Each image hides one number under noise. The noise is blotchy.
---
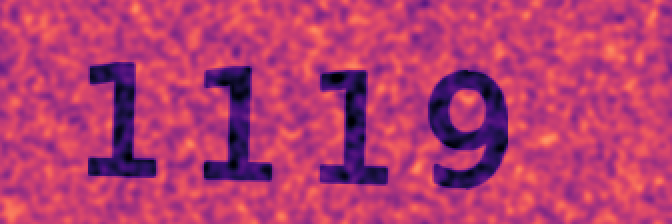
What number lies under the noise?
1119
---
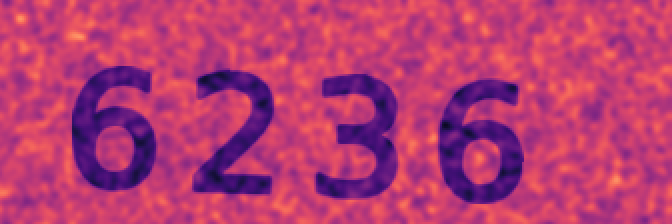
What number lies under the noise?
6236
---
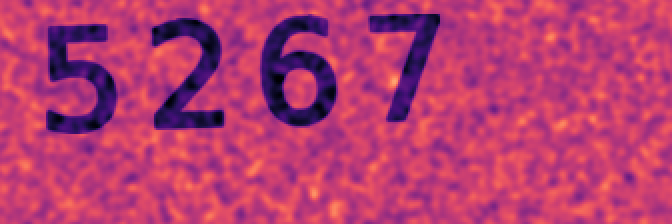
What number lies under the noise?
5267
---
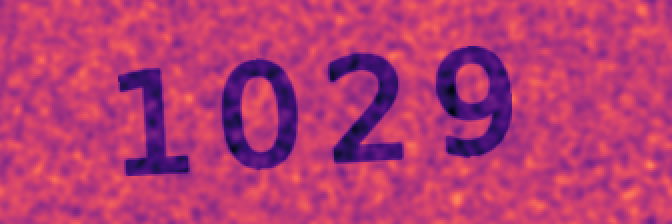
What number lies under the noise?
1029
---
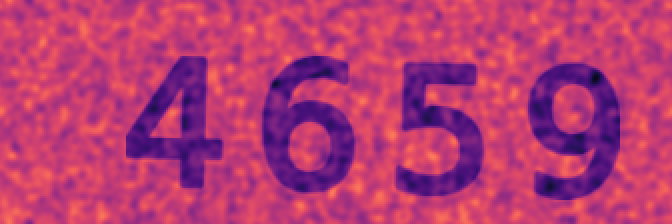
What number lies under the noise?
4659
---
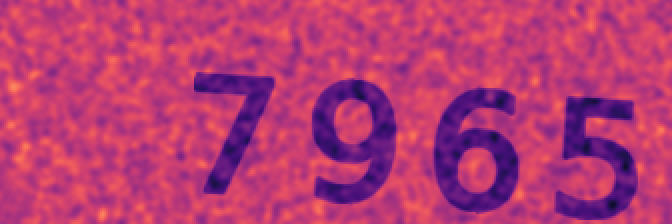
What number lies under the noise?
7965
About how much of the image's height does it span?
two thirds
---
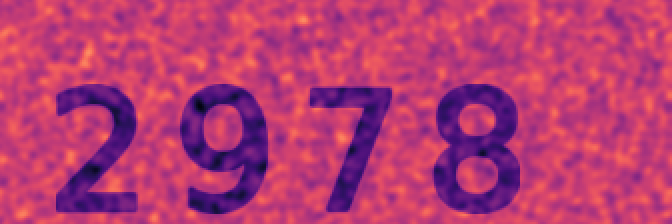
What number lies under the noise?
2978
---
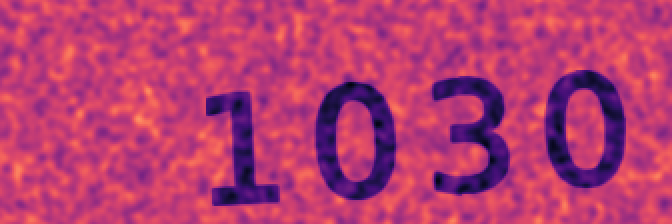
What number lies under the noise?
1030
